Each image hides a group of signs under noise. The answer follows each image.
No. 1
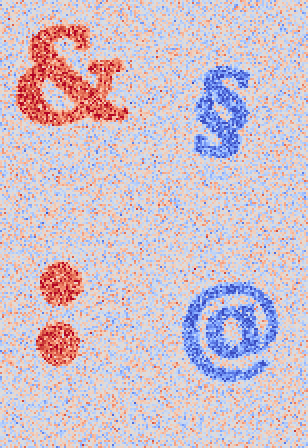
top left: red ampersand; top right: blue section sign; bottom left: red colon; bottom right: blue at sign
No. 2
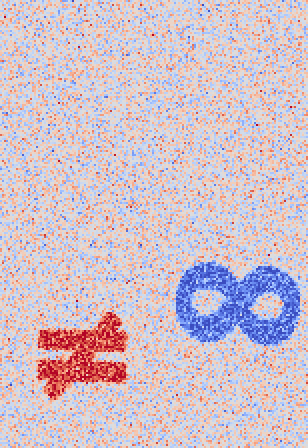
bottom left: red not-equal sign; bottom right: blue infinity sign
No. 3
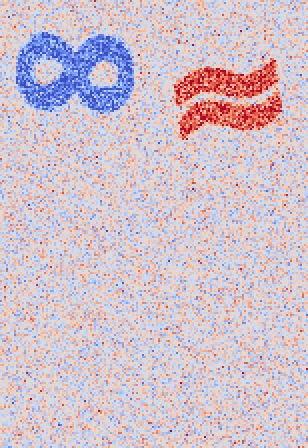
top left: blue infinity sign; top right: red approximately sign
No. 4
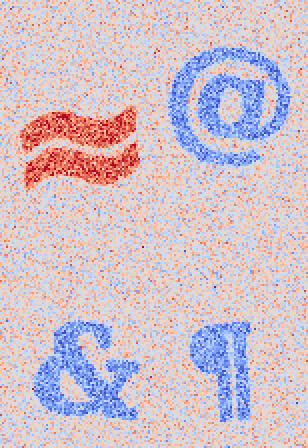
top left: red approximately sign; top right: blue at sign; bottom left: blue ampersand; bottom right: blue pilcrow
